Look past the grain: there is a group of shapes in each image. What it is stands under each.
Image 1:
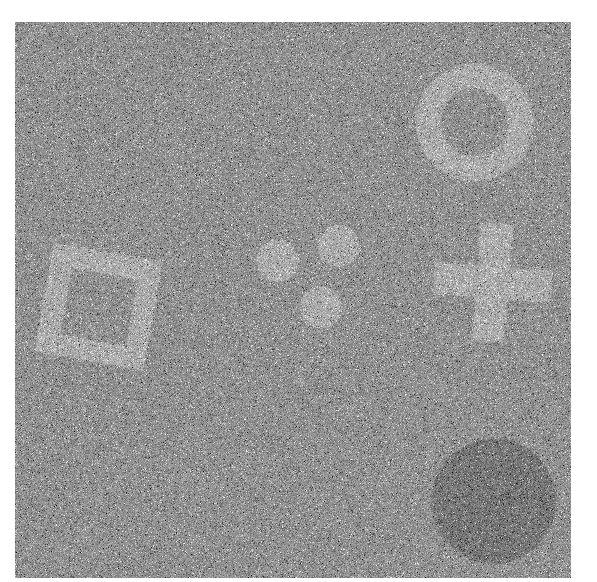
top right: light ring; middle left: light square frame; centre: light three dots; middle right: light cross; bottom right: dark disc
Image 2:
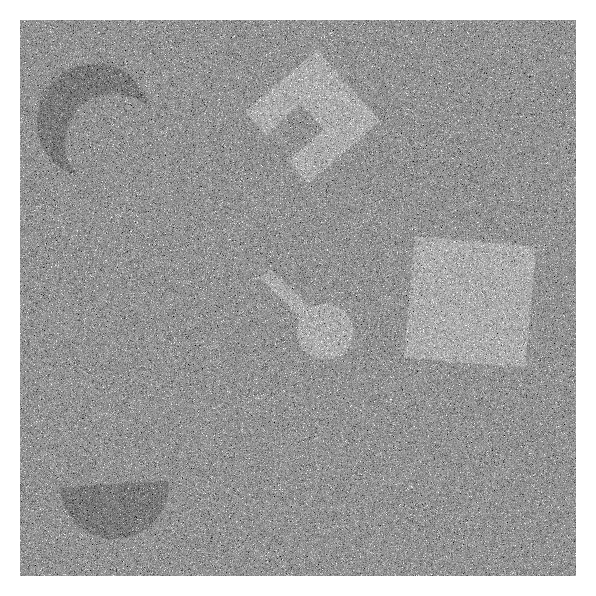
top left: dark crescent; top middle: light square with a notch; centre: light lollipop; middle right: light square; bottom left: dark half disc
